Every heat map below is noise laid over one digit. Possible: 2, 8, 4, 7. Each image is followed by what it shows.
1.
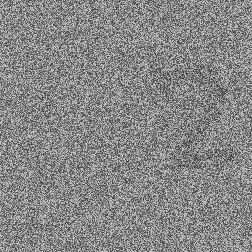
2
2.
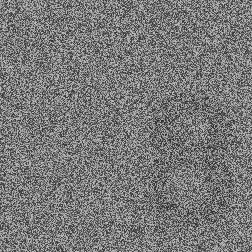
8
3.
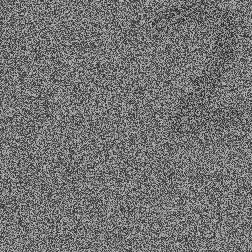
2
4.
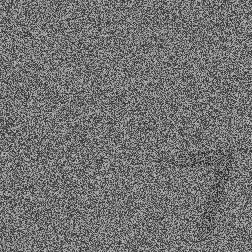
7
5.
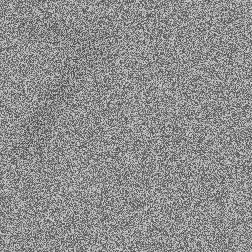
7
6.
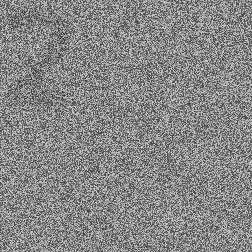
2
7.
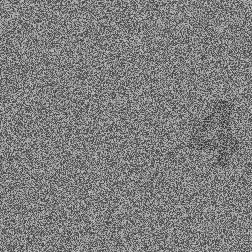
4
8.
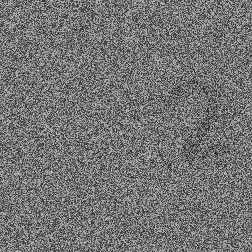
2
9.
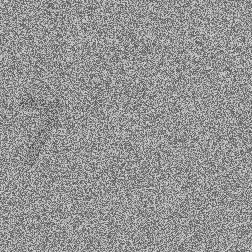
7
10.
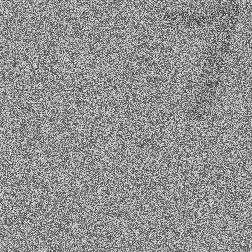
7
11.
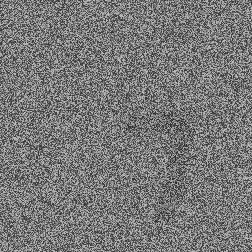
7
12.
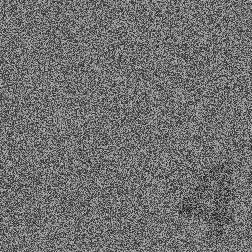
4
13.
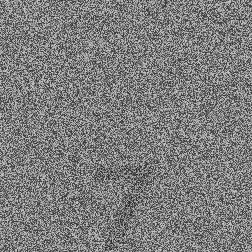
7
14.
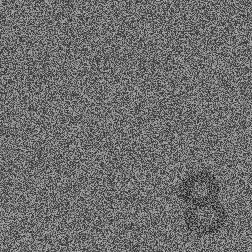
8
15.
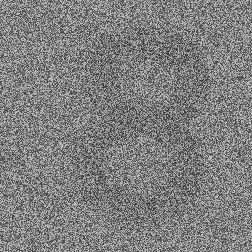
8
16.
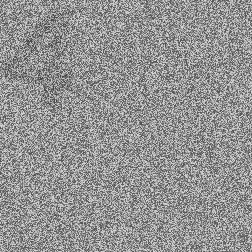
4
